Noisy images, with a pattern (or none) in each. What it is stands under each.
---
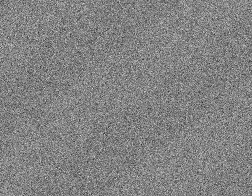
diagonal stripes
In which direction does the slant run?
bottom left to top right
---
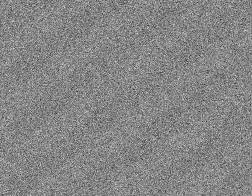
diagonal stripes
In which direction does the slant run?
bottom left to top right
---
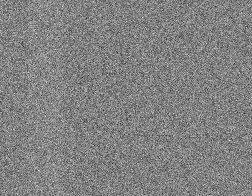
one vertical stripe
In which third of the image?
left
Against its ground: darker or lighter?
lighter
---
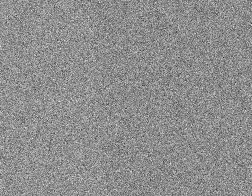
a sharp edge
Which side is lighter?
left
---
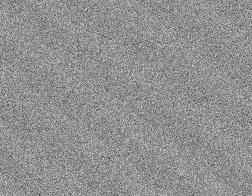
diagonal stripes
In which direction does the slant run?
top left to bottom right
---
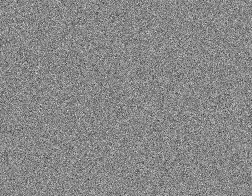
only noise
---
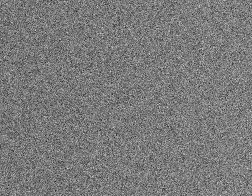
a smooth slope
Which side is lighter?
right
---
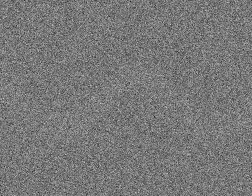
a wavy band
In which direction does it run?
left to right
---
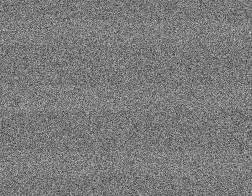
horizontal stripes
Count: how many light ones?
3
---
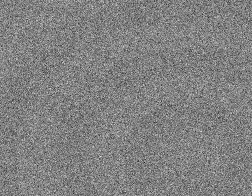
rings round one point
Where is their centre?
bottom right
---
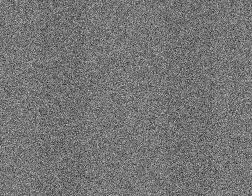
vertical stripes
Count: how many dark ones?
2
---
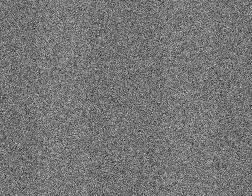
vertical stripes
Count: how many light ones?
2
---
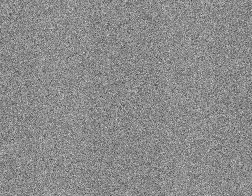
vertical stripes
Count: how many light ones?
2
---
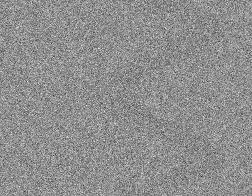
a wavy band
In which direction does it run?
top to bottom
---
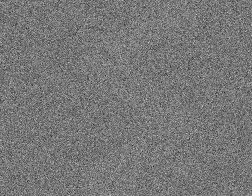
a wavy band
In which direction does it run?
top to bottom
